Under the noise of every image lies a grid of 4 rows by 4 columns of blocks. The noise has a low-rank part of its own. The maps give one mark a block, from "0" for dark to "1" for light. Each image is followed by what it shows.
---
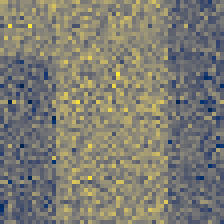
1 1 1 0
0 1 1 0
0 1 1 0
0 1 1 0
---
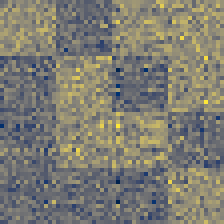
1 0 1 1
0 1 0 1
0 1 1 0
0 0 0 1
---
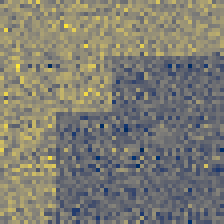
1 1 1 1
1 1 0 0
1 0 0 0
1 0 0 0
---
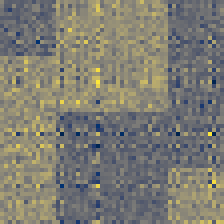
0 1 1 0
1 1 1 0
1 0 0 0
1 0 0 1
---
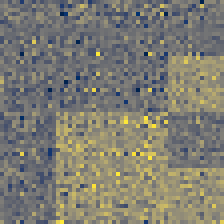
0 0 0 0
0 0 0 1
0 1 1 0
0 1 1 1
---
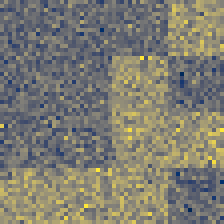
0 0 0 1
0 0 1 0
0 0 1 1
1 1 1 0
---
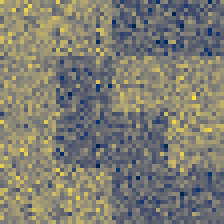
1 1 0 0
1 0 1 1
1 0 0 1
1 1 0 0
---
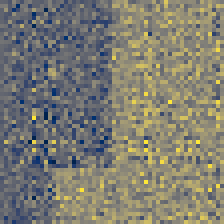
0 0 1 1
0 0 1 1
0 0 1 1
0 1 1 1
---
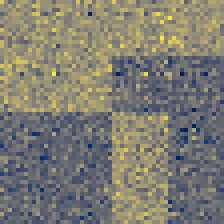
1 1 1 1
1 1 0 0
0 0 1 0
0 0 1 0
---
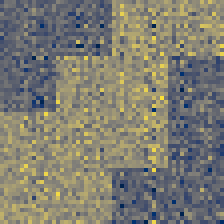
0 0 1 1
0 1 1 0
1 1 1 0
1 1 0 0
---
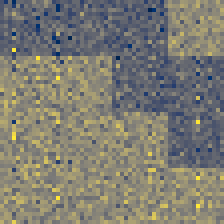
0 0 0 1
1 1 0 0
1 1 1 0
1 1 1 1
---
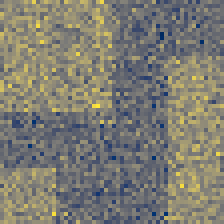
1 1 0 0
1 1 0 1
0 0 0 1
1 0 0 1
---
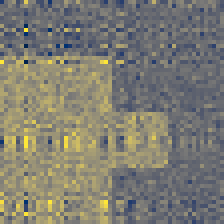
0 0 0 0
1 1 0 0
1 1 1 0
1 1 0 0
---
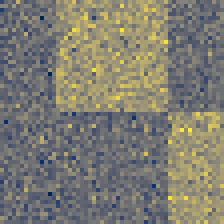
0 1 1 0
0 1 1 0
0 0 0 1
0 0 0 1
